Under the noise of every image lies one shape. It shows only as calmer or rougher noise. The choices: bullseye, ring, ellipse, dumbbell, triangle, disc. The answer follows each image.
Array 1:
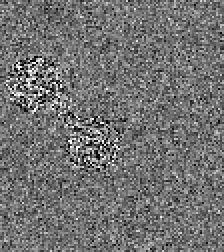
dumbbell
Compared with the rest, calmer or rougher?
rougher
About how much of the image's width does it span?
half
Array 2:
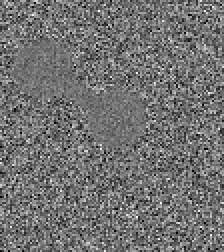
dumbbell
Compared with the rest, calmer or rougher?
calmer
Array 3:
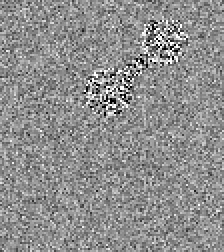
dumbbell
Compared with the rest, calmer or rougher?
rougher
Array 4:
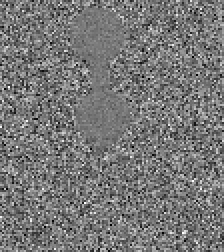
dumbbell
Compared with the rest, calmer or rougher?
calmer
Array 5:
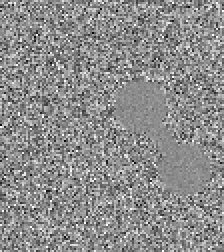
dumbbell
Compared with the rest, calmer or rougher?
calmer
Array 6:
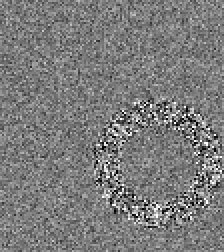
ring
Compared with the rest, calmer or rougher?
rougher
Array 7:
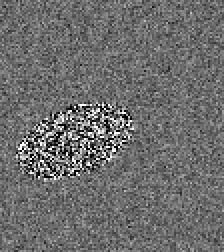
ellipse
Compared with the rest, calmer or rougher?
rougher
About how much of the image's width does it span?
half
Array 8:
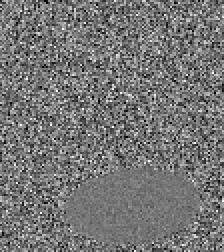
ellipse
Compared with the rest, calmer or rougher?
calmer
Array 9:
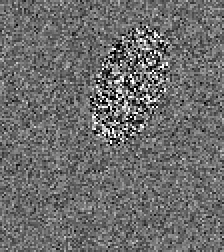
ellipse
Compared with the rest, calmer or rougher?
rougher
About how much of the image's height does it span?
half
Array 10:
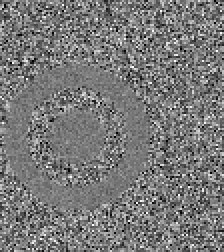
bullseye
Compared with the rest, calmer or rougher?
calmer
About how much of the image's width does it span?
two thirds
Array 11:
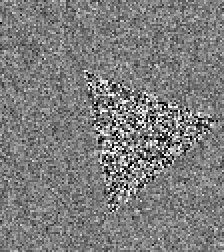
triangle
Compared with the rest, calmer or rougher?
rougher
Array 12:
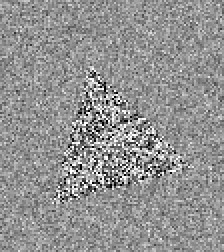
triangle
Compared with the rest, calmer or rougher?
rougher
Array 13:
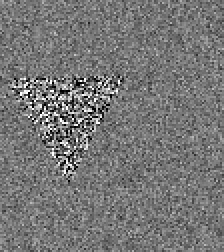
triangle
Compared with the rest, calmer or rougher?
rougher
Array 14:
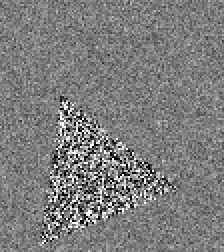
triangle
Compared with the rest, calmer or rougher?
rougher
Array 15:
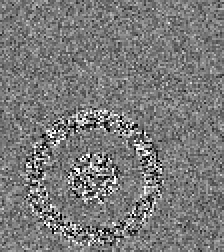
bullseye
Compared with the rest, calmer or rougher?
rougher
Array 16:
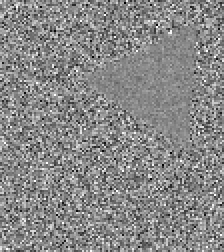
triangle
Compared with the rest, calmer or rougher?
calmer
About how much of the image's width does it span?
half
